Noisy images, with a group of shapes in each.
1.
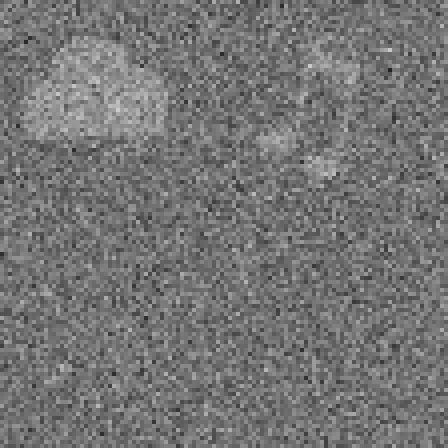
top left: light cloud; top right: light pair of musical notes
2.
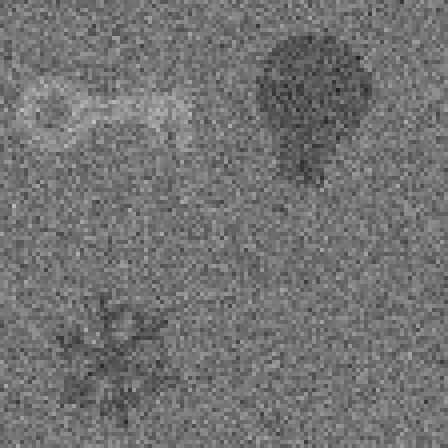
top left: light key; top right: dark light bulb; bottom left: dark snowflake
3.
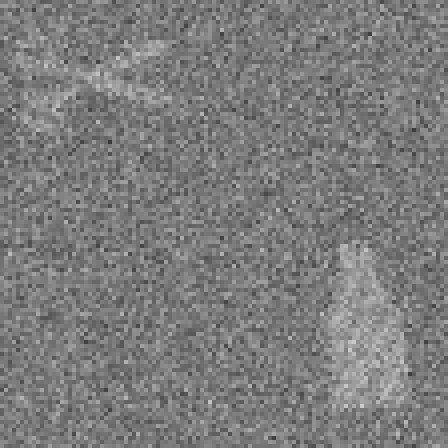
top left: light pair of scissors; bottom right: light bottle
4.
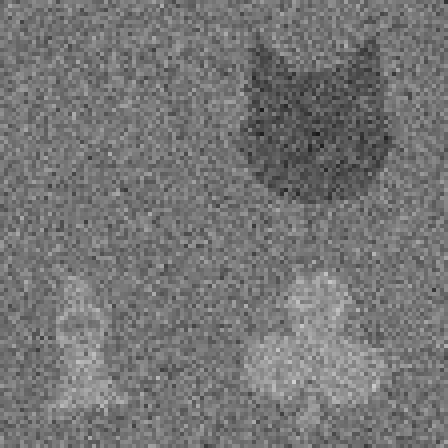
top right: dark cat's head; bottom left: light chess bishop; bottom right: light club
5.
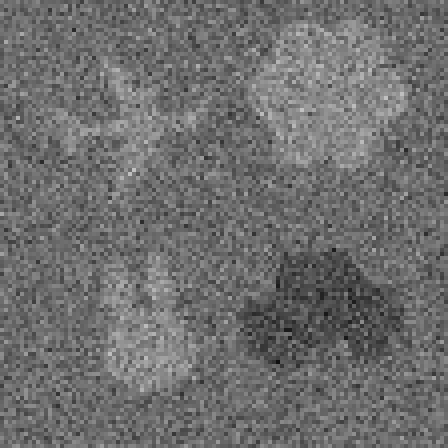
top left: light airplane; top right: light flower; bottom left: light rabbit's head; bottom right: dark car
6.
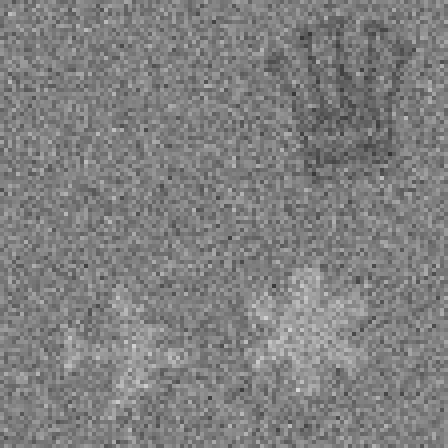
top right: dark chess queen; bottom left: light airplane; bottom right: light asterisk
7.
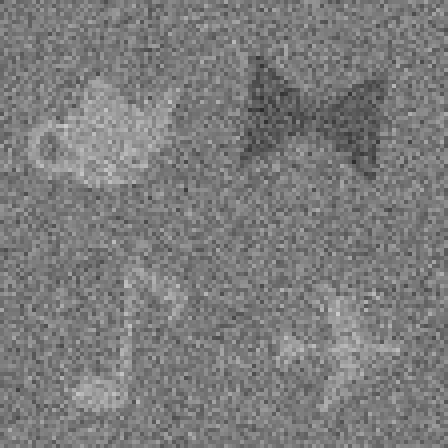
top left: light teapot; top right: dark bow tie; bottom left: light musical note; bottom right: light airplane
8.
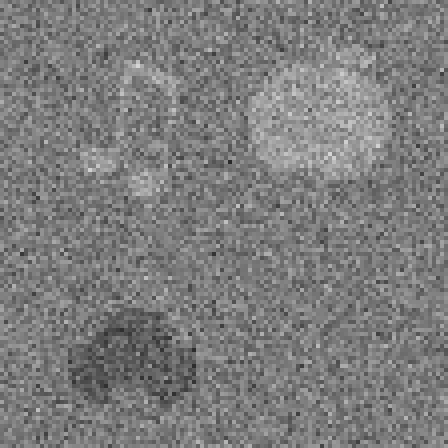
top left: light pair of musical notes; top right: light apple; bottom left: dark car
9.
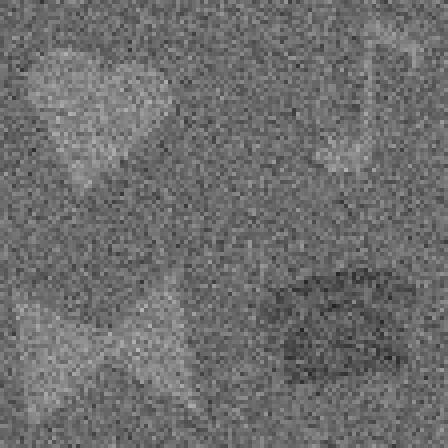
top left: light heart; top right: light musical note; bottom left: light bow tie; bottom right: dark telephone
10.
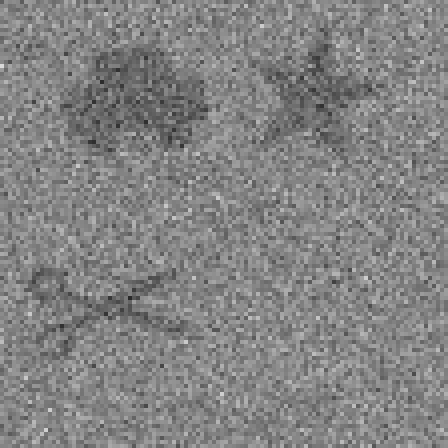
top left: dark car; top right: dark star; bottom left: dark pair of scissors
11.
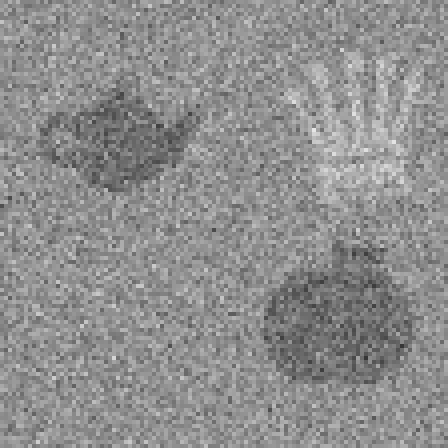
top left: dark teapot; top right: light chess queen; bottom right: dark apple
